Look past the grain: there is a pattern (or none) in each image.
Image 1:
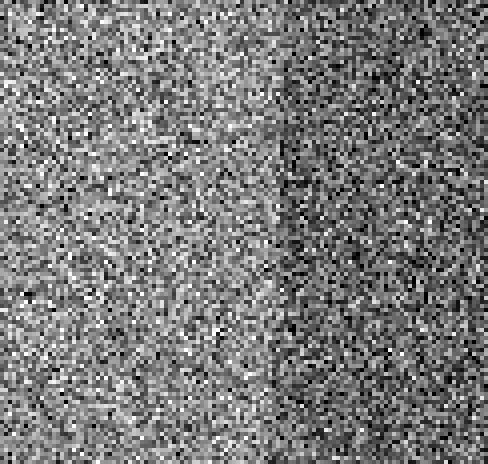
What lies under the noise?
a sharp edge
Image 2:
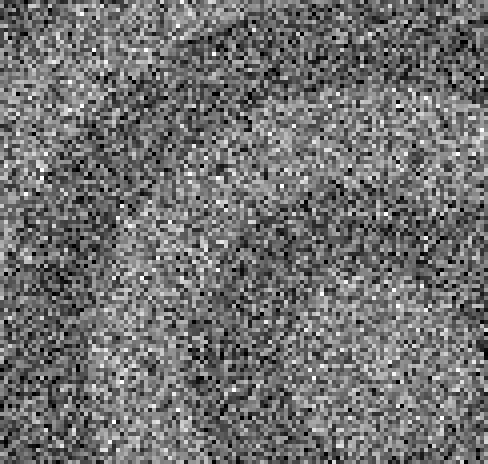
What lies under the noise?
rings round one point
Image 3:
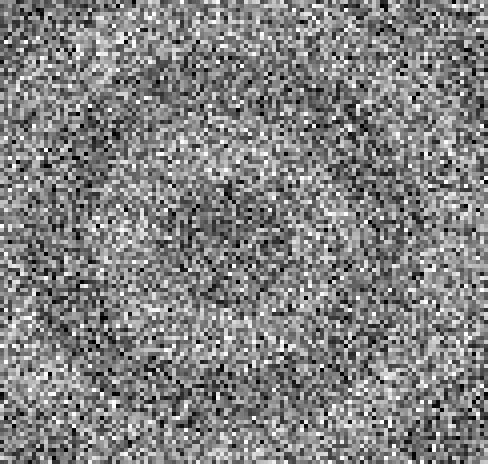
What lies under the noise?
rings round one point
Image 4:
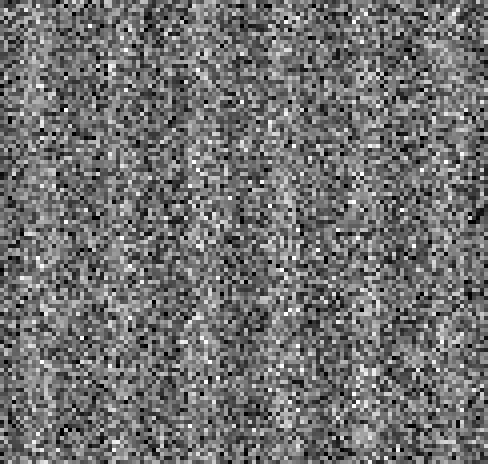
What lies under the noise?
vertical stripes
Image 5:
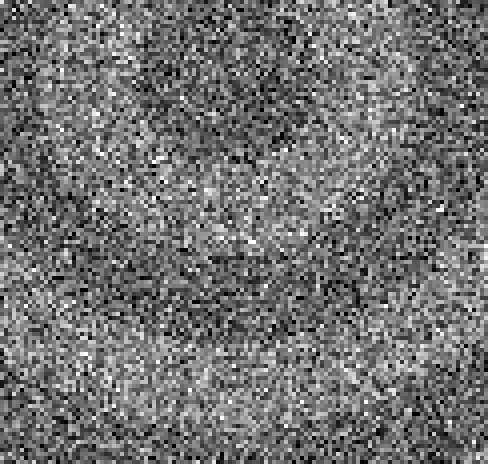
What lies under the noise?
rings round one point
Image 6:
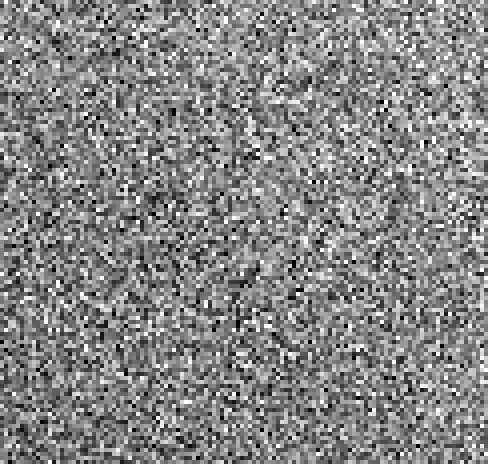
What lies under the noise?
a smooth slope
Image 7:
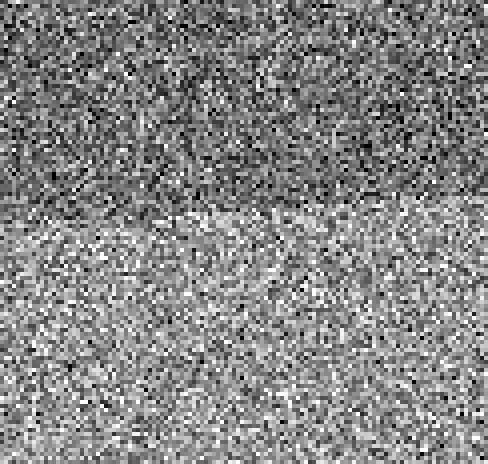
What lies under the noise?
a sharp edge
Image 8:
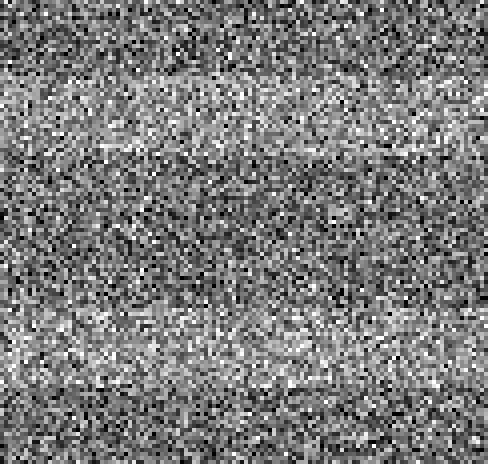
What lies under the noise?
horizontal stripes
